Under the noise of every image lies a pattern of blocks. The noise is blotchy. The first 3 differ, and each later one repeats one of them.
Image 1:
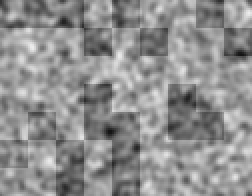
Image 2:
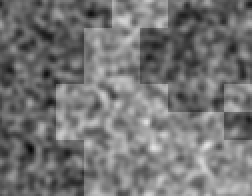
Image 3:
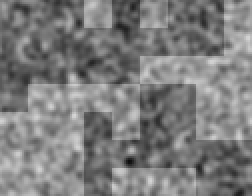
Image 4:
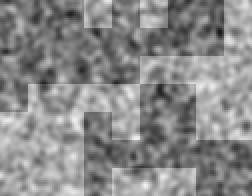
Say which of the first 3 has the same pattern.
3
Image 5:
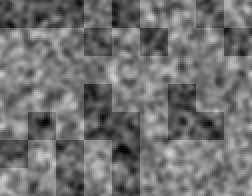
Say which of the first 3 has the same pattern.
1
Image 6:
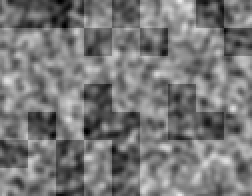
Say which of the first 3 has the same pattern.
1
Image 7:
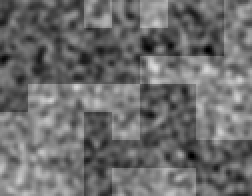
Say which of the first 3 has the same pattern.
3
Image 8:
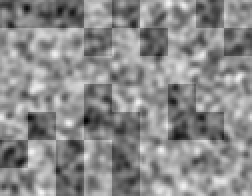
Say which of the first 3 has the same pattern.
1
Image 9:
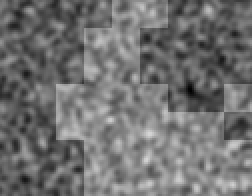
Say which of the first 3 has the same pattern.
2
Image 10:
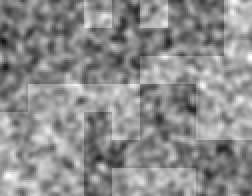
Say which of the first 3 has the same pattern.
3
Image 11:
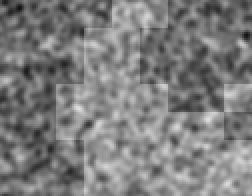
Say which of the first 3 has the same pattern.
2
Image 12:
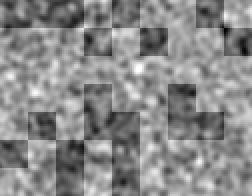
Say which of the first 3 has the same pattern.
1
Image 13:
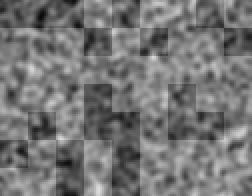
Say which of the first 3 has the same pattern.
1
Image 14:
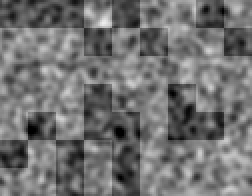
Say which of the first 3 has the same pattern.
1
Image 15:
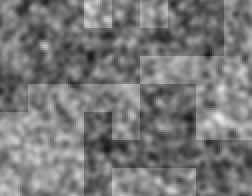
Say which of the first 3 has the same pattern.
3
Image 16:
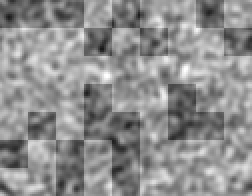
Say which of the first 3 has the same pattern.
1
